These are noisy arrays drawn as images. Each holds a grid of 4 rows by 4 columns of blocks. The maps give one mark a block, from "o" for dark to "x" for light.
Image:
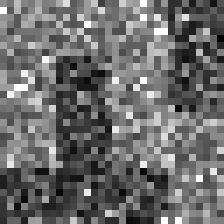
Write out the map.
x x x o
x o x o
x o x x
o o o x
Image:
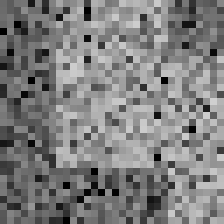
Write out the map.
o x x o
o x x x
o x x x
o o o x
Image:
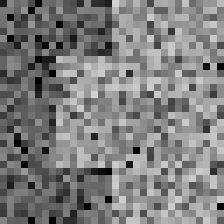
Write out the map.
o o x x
o x x x
o x x x
o o x x
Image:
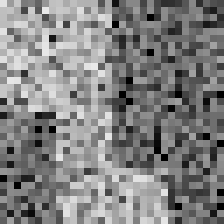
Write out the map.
x x o o
x x o o
o x o o
o x x o
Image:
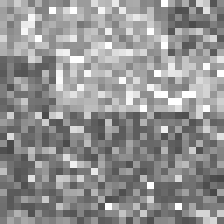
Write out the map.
x x x o
o x x x
o o o o
o o o o
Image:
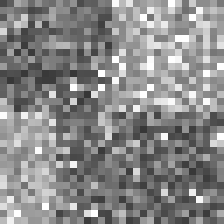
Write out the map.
o o x x
o o x x
x o o o
x o o o
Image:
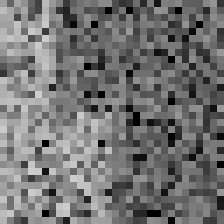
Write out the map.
x o o o
x o o o
x x o o
x x o o
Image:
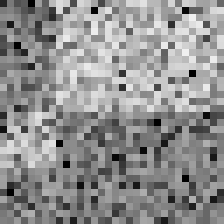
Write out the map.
o x x x
o x x x
x o o o
o o o o
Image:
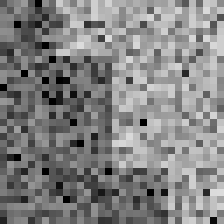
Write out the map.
o x x x
o o x x
o o x x
o o o x
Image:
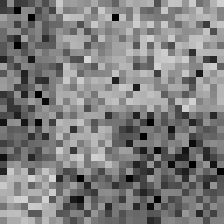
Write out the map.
o x x x
o x x x
o x o o
x o o o
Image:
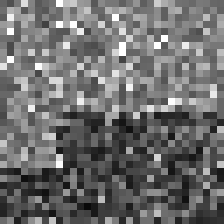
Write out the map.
x x x x
x x x x
x o o o
o o o o
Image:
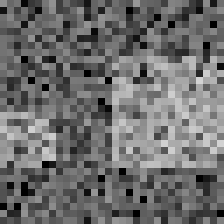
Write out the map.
o o o o
o o x x
x o x x
o o o o
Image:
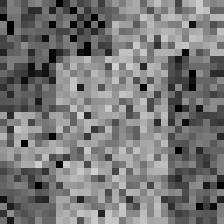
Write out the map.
o o x x
o x x o
x x x o
o x x o
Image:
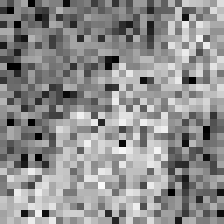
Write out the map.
o o o x
o o x x
o x x o
x x x o
